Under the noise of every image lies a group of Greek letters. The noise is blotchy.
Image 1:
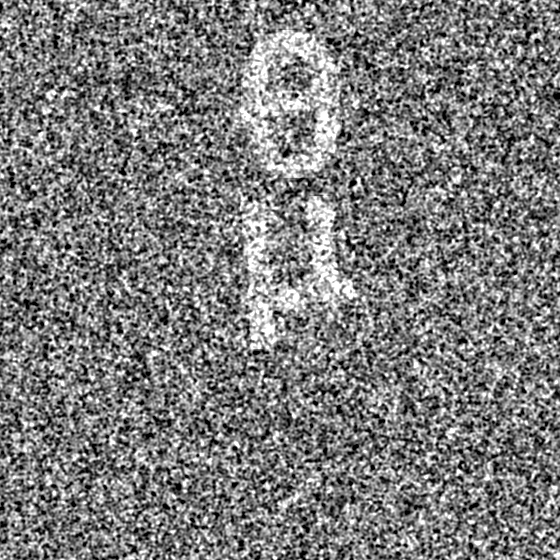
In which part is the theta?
top middle
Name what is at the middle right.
nothing
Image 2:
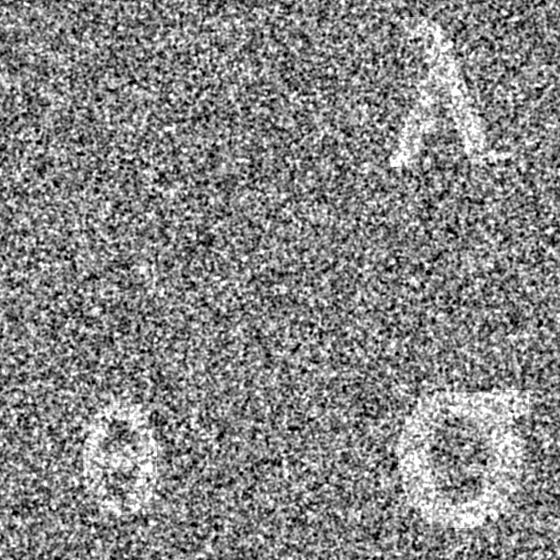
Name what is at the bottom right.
sigma
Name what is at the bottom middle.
nothing
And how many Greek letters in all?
3
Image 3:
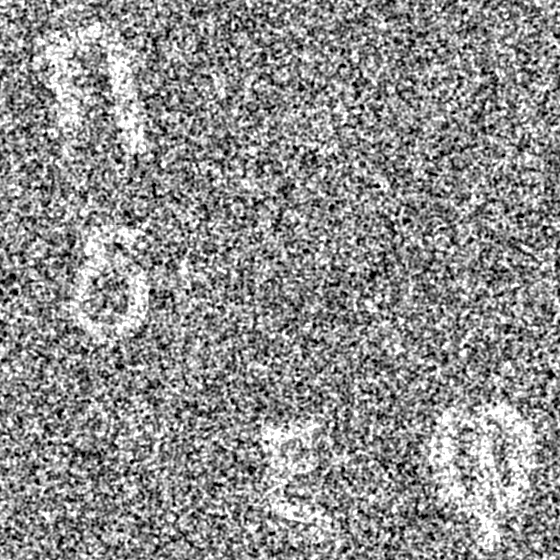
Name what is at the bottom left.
nothing
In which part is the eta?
top left
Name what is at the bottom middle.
xi
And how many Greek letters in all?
4
